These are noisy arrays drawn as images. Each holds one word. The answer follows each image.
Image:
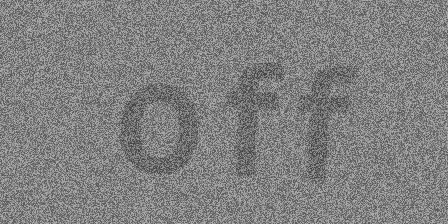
off
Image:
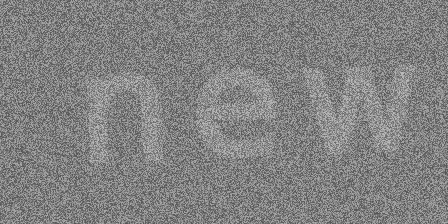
new
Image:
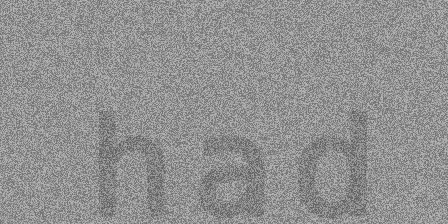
had
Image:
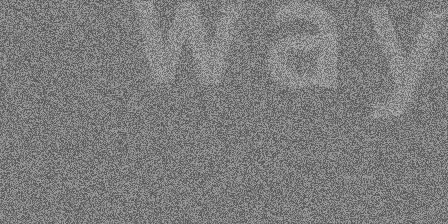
way
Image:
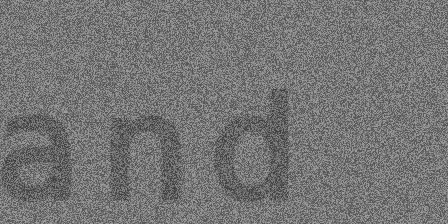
and
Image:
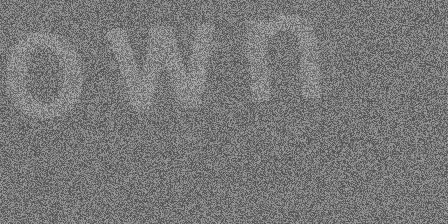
own
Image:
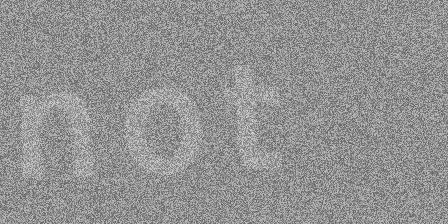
not
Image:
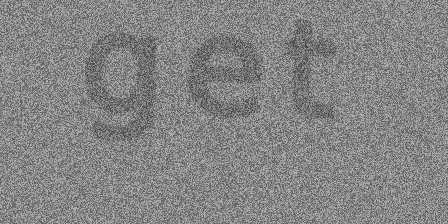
get
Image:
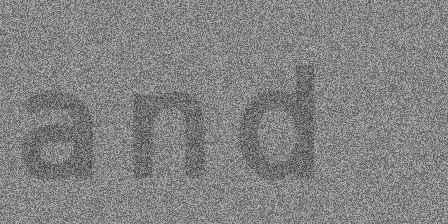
and
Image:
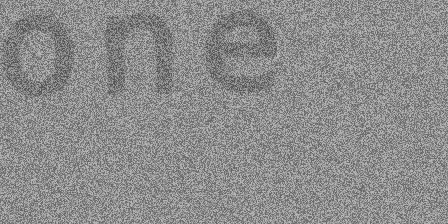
one
